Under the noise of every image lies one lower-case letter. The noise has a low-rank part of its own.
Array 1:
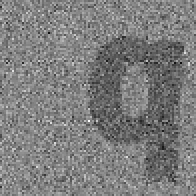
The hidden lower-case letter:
q
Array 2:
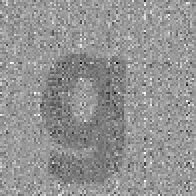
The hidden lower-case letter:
g
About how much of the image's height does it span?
two thirds
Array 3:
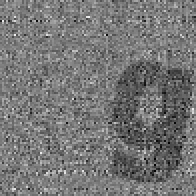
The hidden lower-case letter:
g
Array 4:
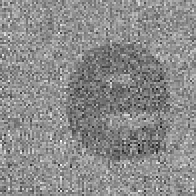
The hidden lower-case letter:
e
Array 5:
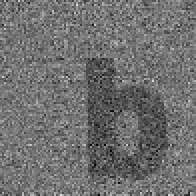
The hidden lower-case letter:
b
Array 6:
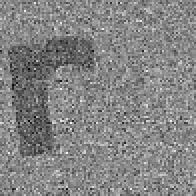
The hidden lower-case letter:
r
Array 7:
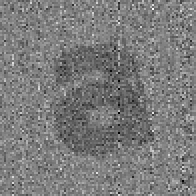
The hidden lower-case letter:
a
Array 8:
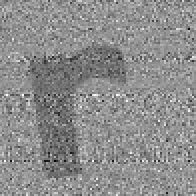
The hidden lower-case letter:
r
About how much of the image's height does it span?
two thirds
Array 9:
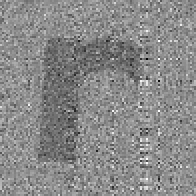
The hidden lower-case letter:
r
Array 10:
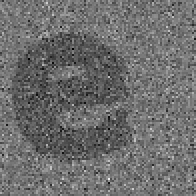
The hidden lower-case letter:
e
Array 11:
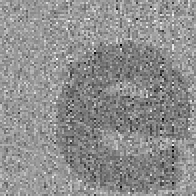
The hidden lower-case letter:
e
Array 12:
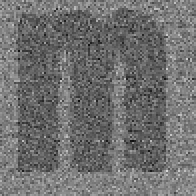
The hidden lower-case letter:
m
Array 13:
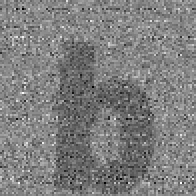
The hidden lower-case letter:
b
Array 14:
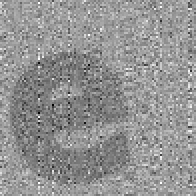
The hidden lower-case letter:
e
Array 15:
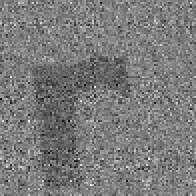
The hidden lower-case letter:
r
